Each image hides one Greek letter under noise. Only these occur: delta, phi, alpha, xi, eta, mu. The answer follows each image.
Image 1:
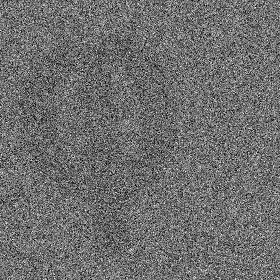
dark phi
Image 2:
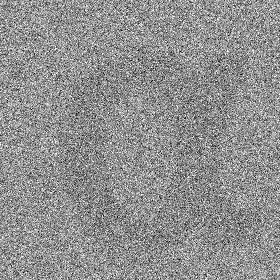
dark alpha
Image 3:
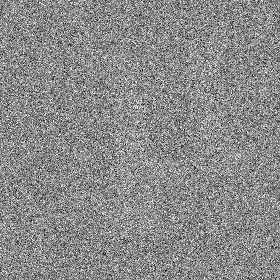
light mu
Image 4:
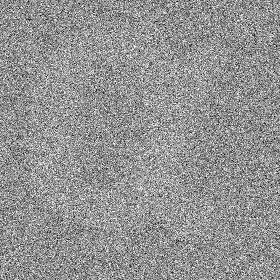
light alpha
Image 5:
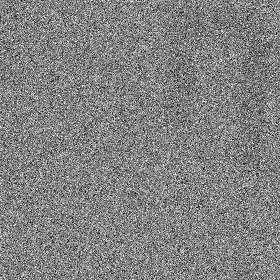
dark eta
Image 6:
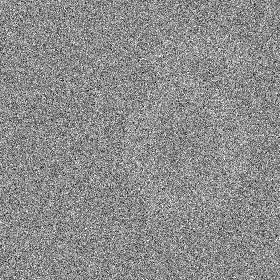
light delta
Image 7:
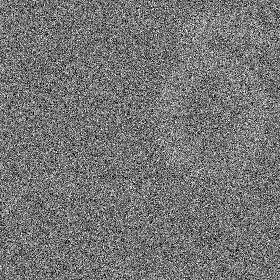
light delta
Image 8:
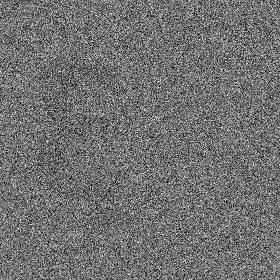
dark xi
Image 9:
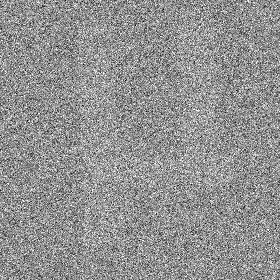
light mu
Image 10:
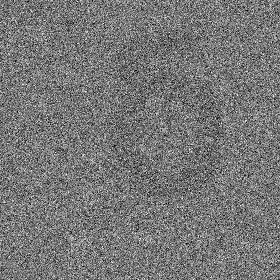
dark delta
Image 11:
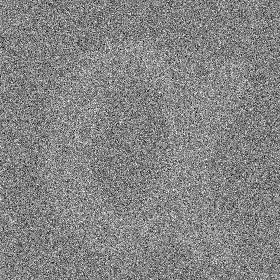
light alpha
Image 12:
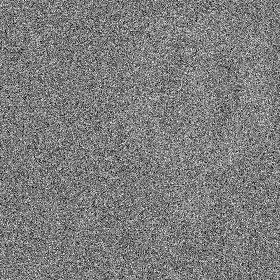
light phi
